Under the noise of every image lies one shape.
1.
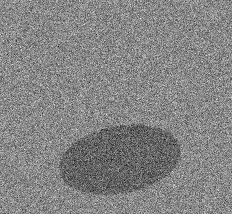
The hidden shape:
ellipse
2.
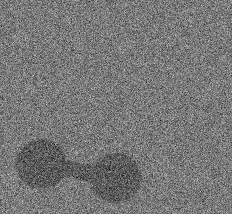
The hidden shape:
dumbbell
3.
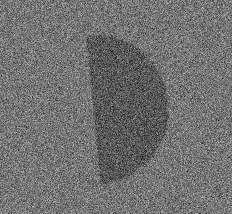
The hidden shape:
half disc
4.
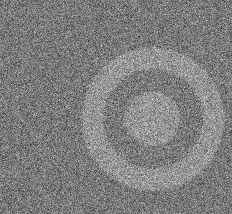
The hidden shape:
bullseye
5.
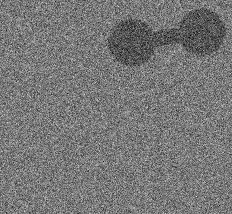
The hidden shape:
dumbbell
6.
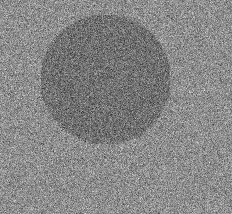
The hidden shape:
disc
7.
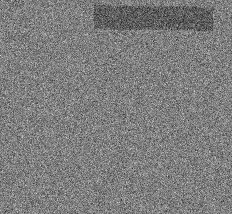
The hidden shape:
bar
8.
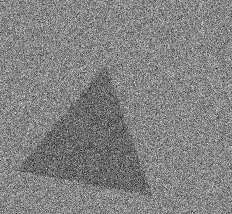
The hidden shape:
triangle
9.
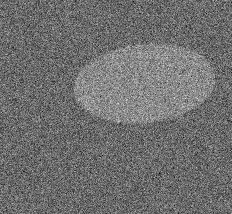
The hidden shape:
ellipse
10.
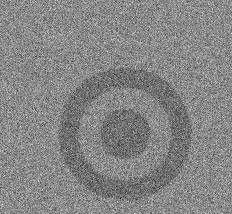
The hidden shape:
bullseye
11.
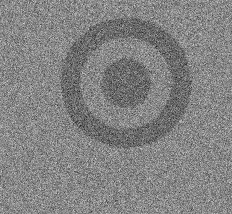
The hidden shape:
bullseye
